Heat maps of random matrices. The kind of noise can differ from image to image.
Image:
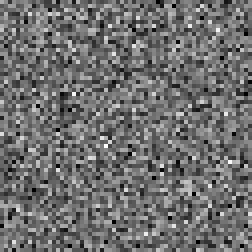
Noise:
independent entries
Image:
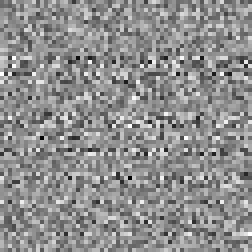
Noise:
rows of uneven size
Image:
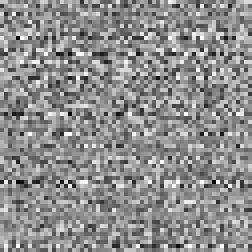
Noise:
rows of uneven size
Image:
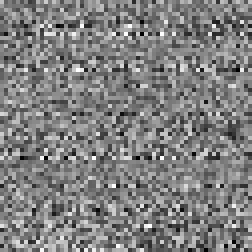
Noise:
rows of uneven size
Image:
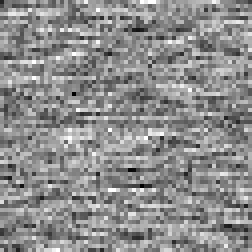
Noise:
streaked along the rows
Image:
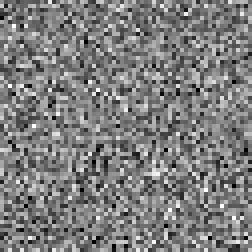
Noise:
low rank plus noise
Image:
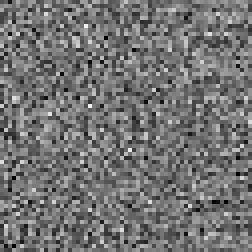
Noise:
low rank plus noise
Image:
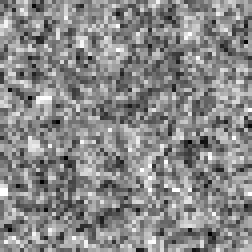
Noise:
blotchy
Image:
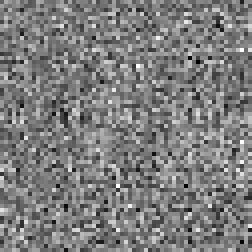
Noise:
low rank plus noise
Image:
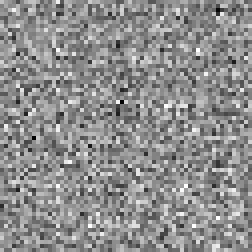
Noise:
low rank plus noise
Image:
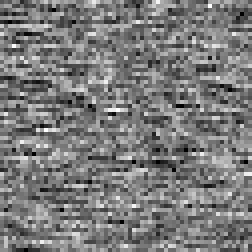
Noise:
streaked along the rows
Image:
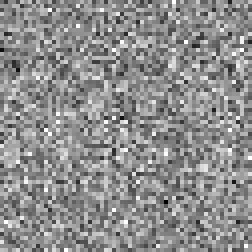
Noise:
low rank plus noise
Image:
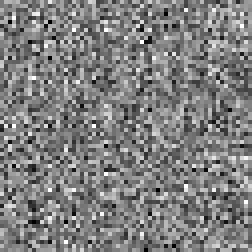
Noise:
low rank plus noise
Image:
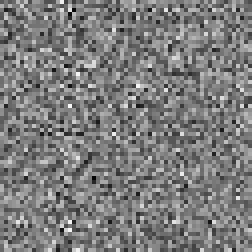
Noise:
low rank plus noise
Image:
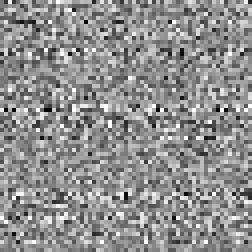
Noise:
rows of uneven size
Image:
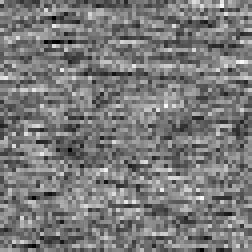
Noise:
streaked along the rows
